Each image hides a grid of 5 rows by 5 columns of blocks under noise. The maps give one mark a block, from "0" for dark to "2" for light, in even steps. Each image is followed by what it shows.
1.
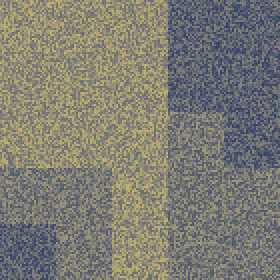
2 2 2 0 0
2 2 2 0 0
2 2 2 1 0
1 1 2 1 1
0 1 2 1 1
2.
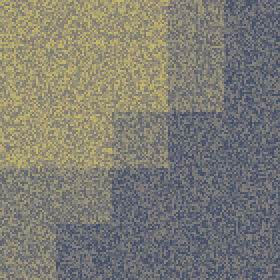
2 2 2 1 0
2 2 2 1 0
2 2 1 0 0
1 1 0 0 0
1 0 0 0 0
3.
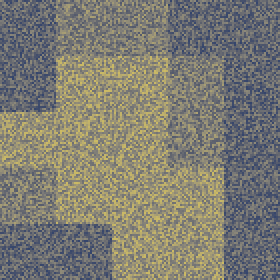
0 1 1 0 0
0 2 2 1 0
2 2 2 1 0
1 2 2 2 0
0 0 2 2 0
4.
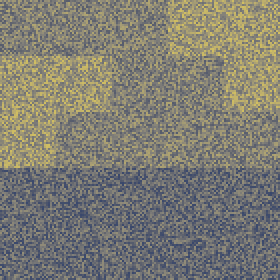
1 1 1 2 2
2 2 1 1 2
2 1 1 1 1
0 0 0 0 0
0 0 0 0 0
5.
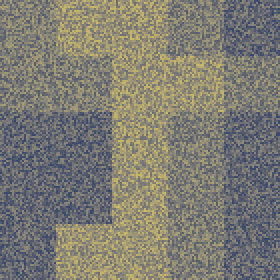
1 2 2 1 0
1 1 2 2 1
0 0 2 1 0
0 0 2 1 0
0 2 2 1 0
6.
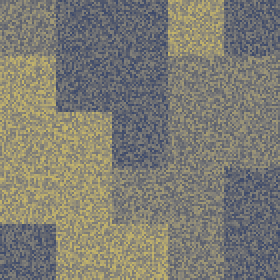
1 0 0 2 0
2 0 0 1 1
2 2 0 1 1
2 2 1 1 0
0 2 2 1 0
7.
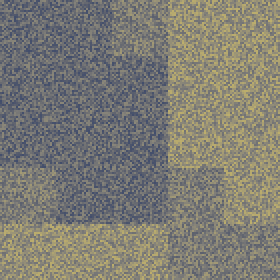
0 0 1 2 2
0 0 0 2 2
0 0 0 2 2
1 0 0 1 2
2 2 2 1 1
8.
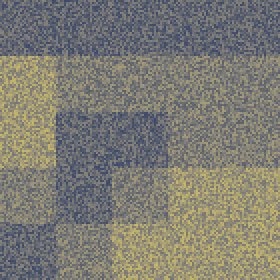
0 0 0 0 0
2 1 1 1 1
2 0 0 1 1
1 0 1 2 2
0 1 2 2 2
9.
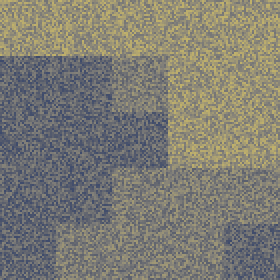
2 2 2 2 2
0 0 1 2 2
0 0 0 2 2
0 0 1 1 1
0 1 1 1 0
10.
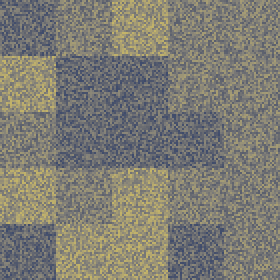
0 1 2 1 1
2 0 0 1 1
1 0 0 0 1
2 1 2 1 1
0 2 2 0 1
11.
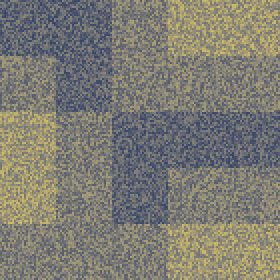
0 0 1 2 2
1 0 1 1 1
2 1 0 0 0
2 1 0 1 1
1 1 1 2 2
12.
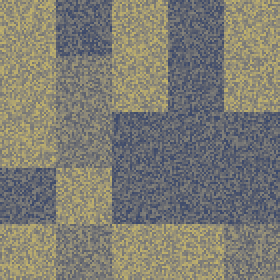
2 0 2 0 2
2 1 2 0 2
2 1 0 0 0
0 2 0 0 0
2 1 2 2 1
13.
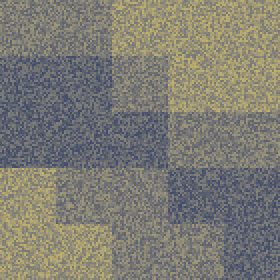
1 1 2 2 2
0 0 1 2 2
0 0 0 1 1
2 1 1 0 0
2 2 1 1 0
